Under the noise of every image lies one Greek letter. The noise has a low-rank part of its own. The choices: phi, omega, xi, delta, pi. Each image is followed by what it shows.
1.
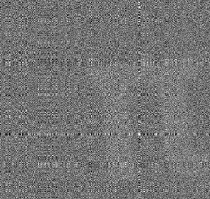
light pi
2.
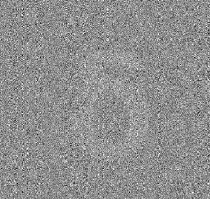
light delta
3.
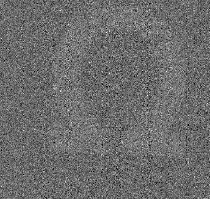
light omega
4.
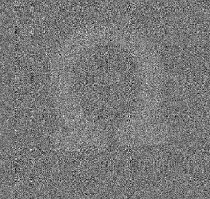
light omega
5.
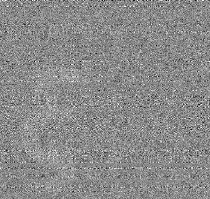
light xi
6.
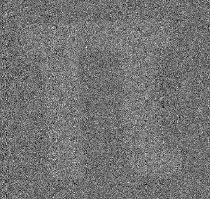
light pi
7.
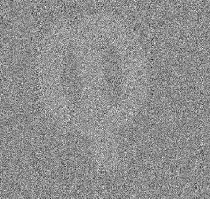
light phi
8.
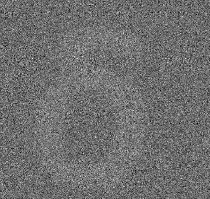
light delta
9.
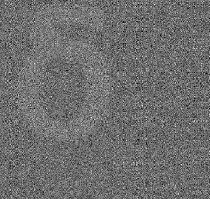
light delta
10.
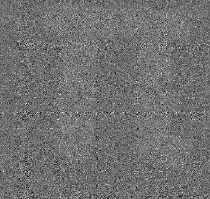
light pi
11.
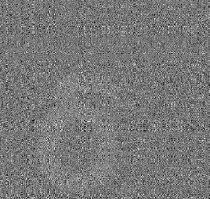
light delta
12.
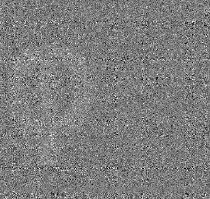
light phi
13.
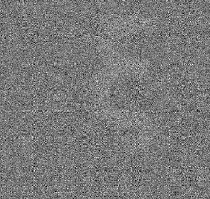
light xi
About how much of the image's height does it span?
two thirds
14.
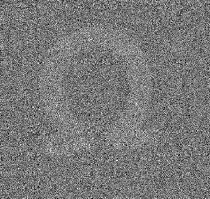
light omega
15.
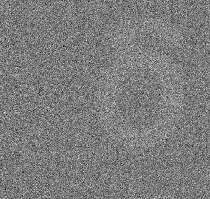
light delta
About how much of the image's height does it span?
two thirds
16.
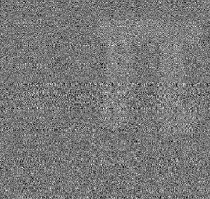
light pi
